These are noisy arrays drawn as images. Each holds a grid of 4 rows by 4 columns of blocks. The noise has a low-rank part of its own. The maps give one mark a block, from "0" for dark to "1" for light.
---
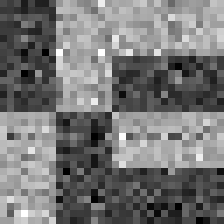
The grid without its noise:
0 1 1 1
0 1 0 0
1 0 1 1
1 0 0 0
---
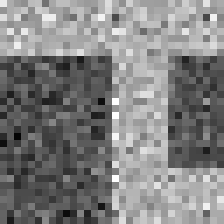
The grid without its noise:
1 1 1 1
0 0 1 0
0 0 1 0
0 0 1 1
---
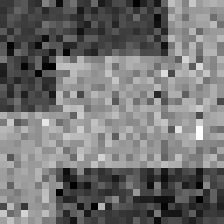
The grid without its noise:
0 0 0 1
0 1 1 1
1 1 1 1
1 0 0 0
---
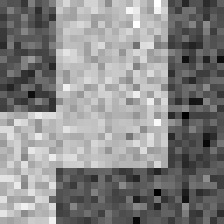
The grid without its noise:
0 1 1 0
0 1 1 0
1 1 1 0
1 0 0 0
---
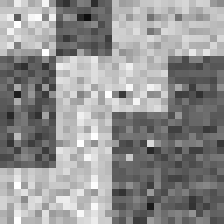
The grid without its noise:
1 0 1 1
0 1 1 0
0 1 0 0
1 1 0 0
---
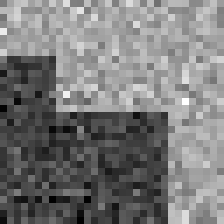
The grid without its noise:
1 1 1 1
0 1 1 1
0 0 0 1
0 0 0 1
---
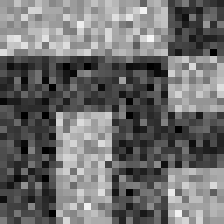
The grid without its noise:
1 1 1 0
0 0 0 1
0 1 0 0
0 1 0 1
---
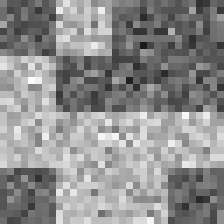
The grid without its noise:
0 1 0 0
1 0 0 0
1 1 1 1
0 1 1 0
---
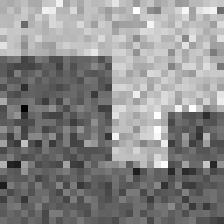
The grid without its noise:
1 1 1 1
0 0 1 1
0 0 1 0
0 0 0 0
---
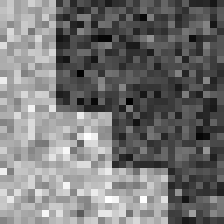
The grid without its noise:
1 0 0 0
1 0 0 0
1 1 0 0
1 1 1 0
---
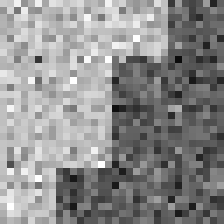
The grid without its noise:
1 1 1 0
1 1 0 0
1 1 0 0
1 0 0 0
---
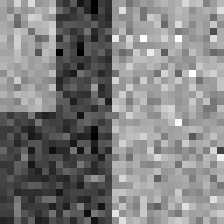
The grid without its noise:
1 0 1 1
1 0 1 1
0 0 1 1
0 0 1 1
